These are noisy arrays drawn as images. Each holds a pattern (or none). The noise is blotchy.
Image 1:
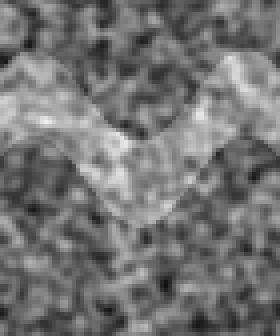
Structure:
a wavy band
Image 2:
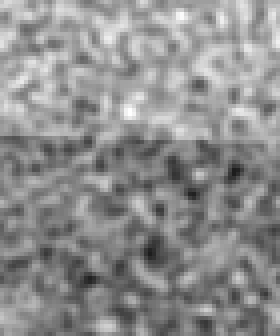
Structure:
a sharp edge
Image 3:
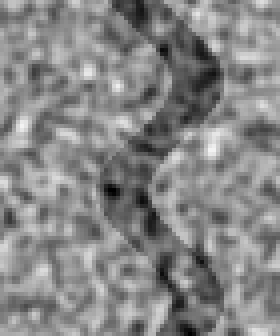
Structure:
a wavy band
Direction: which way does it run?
top to bottom
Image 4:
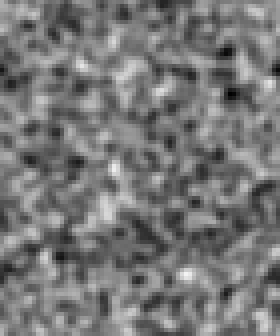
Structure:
only noise
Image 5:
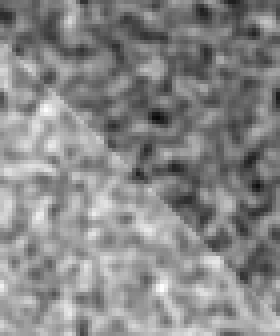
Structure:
a sharp edge
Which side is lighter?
bottom left
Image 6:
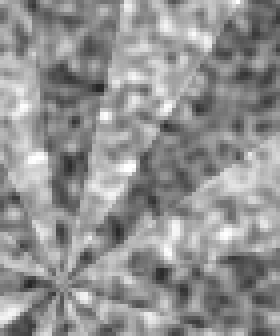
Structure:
spokes from one point
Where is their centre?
bottom left
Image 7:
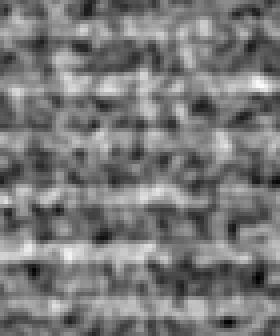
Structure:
horizontal stripes
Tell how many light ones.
6
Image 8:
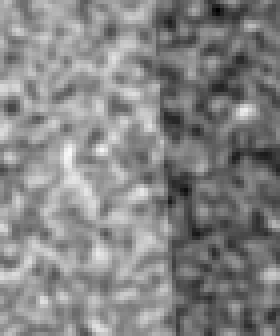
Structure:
a sharp edge
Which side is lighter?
left
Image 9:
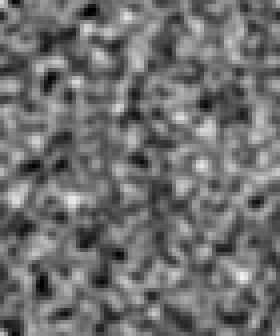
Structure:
only noise
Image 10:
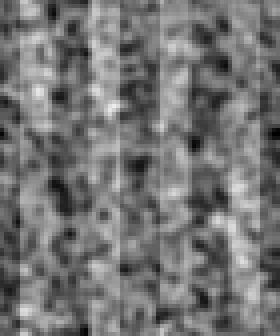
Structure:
vertical stripes
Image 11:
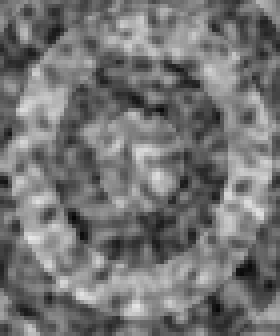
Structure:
rings round one point
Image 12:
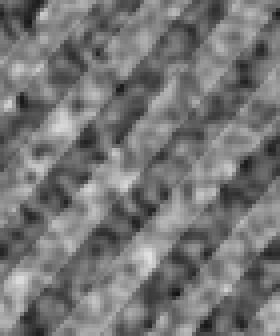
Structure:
diagonal stripes
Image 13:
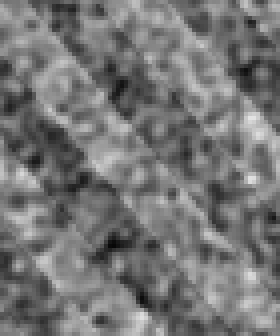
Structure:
diagonal stripes
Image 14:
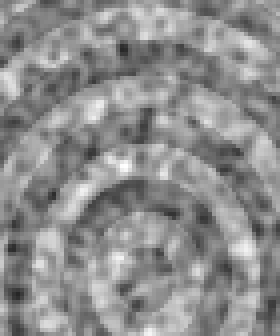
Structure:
rings round one point
